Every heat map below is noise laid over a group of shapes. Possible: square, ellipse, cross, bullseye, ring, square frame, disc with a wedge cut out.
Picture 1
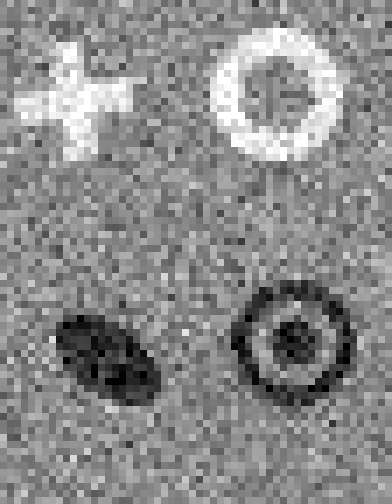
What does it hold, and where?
top left: light cross; top right: light ring; bottom left: dark ellipse; bottom right: dark bullseye
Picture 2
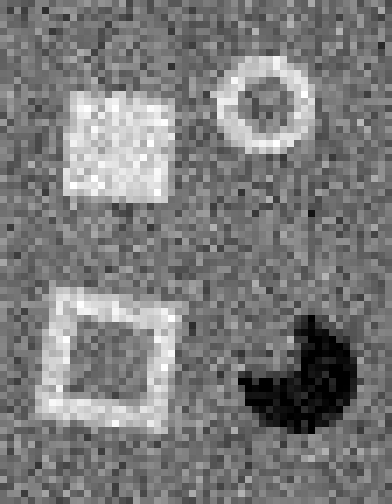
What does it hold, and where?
top left: light square; top right: light ring; bottom left: light square frame; bottom right: dark disc with a wedge cut out
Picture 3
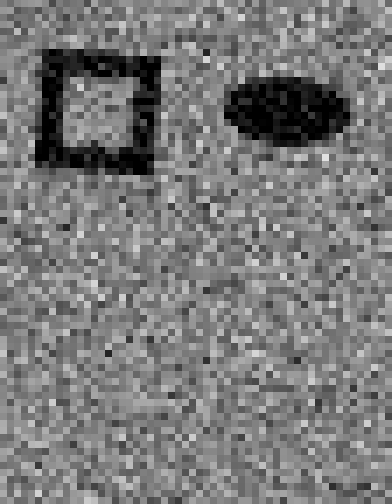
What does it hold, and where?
top left: dark square frame; top right: dark ellipse
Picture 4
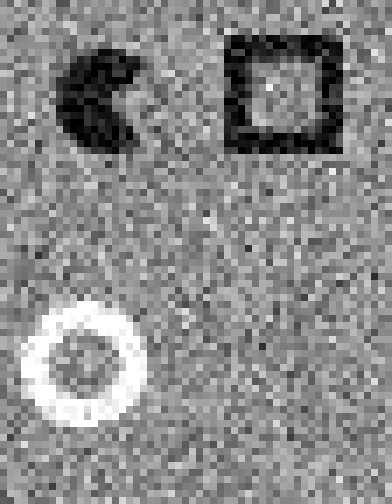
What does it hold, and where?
top left: dark disc with a wedge cut out; top right: dark square frame; bottom left: light ring
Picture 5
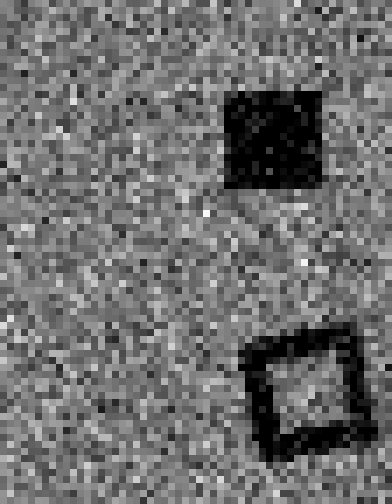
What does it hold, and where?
top right: dark square; bottom right: dark square frame
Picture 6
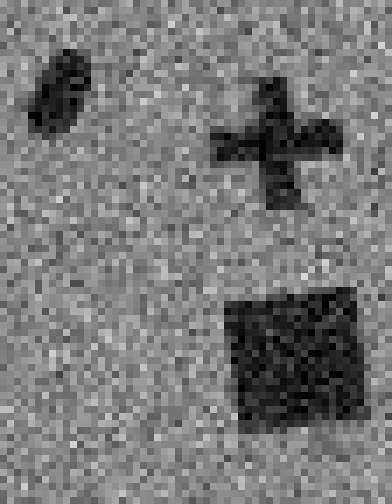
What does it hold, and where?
top left: dark ellipse; top right: dark cross; bottom right: dark square
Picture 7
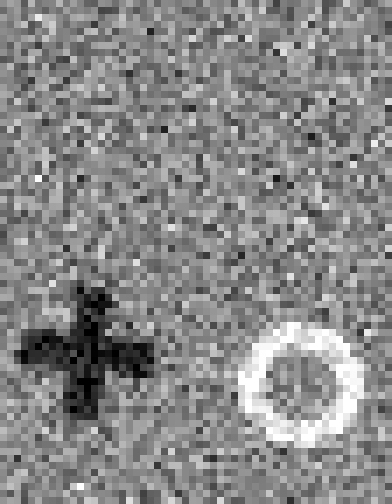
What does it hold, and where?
bottom left: dark cross; bottom right: light ring
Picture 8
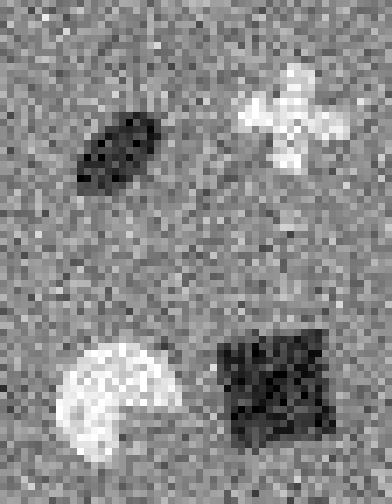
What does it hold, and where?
top left: dark ellipse; top right: light cross; bottom left: light disc with a wedge cut out; bottom right: dark square
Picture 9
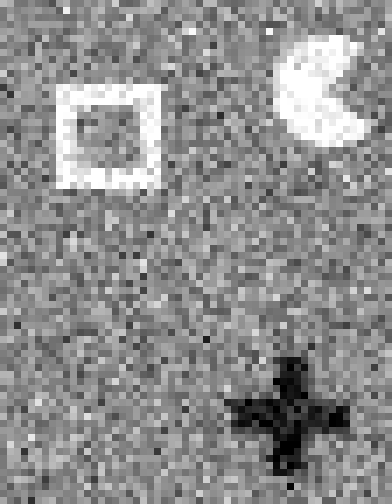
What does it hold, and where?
top left: light square frame; top right: light disc with a wedge cut out; bottom right: dark cross
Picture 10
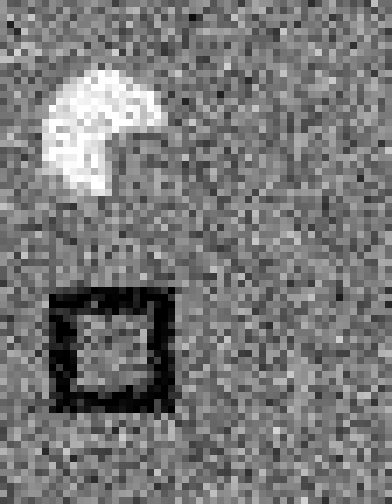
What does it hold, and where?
top left: light disc with a wedge cut out; bottom left: dark square frame
